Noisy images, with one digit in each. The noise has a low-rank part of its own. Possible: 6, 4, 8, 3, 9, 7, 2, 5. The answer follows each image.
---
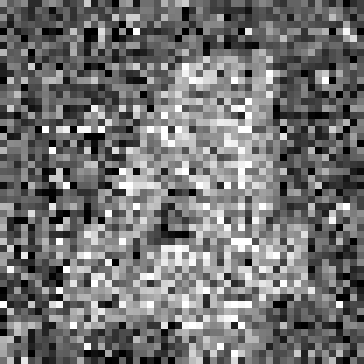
4
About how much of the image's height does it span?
nearly all
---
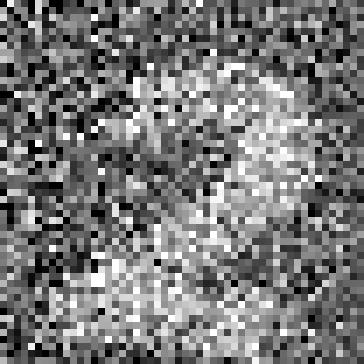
2
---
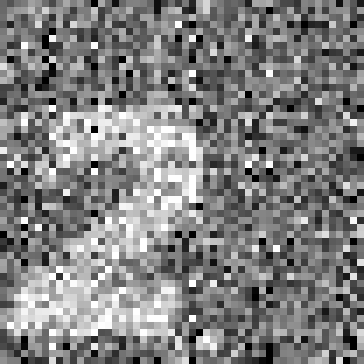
2
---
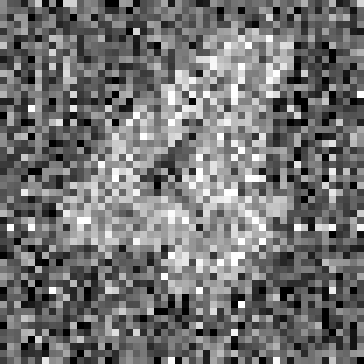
4
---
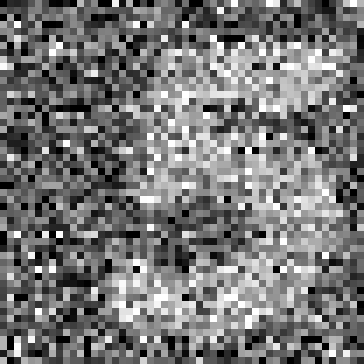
5
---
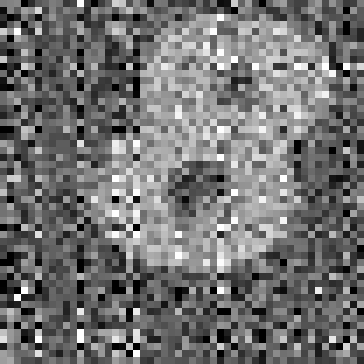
8
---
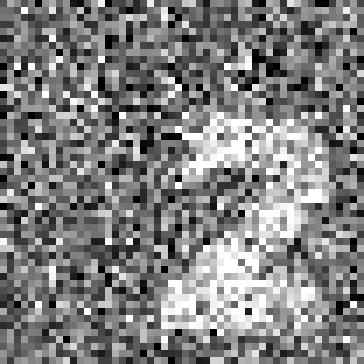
2
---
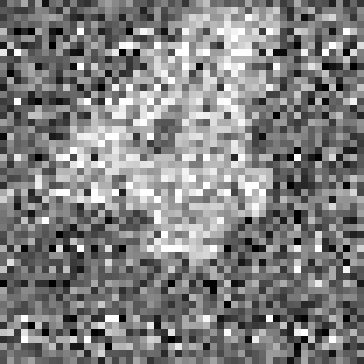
4
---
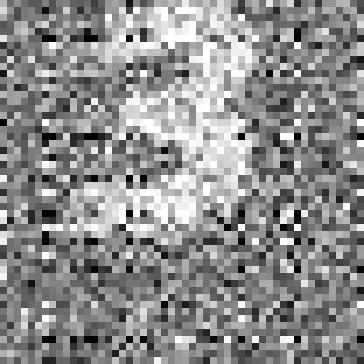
3
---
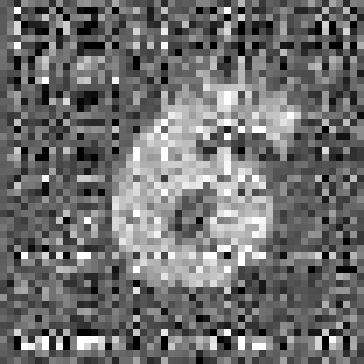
6
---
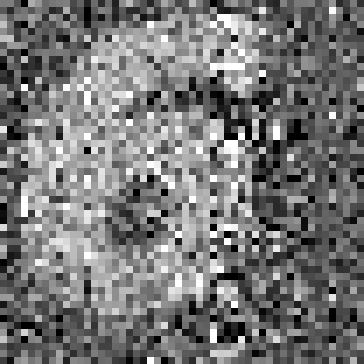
6
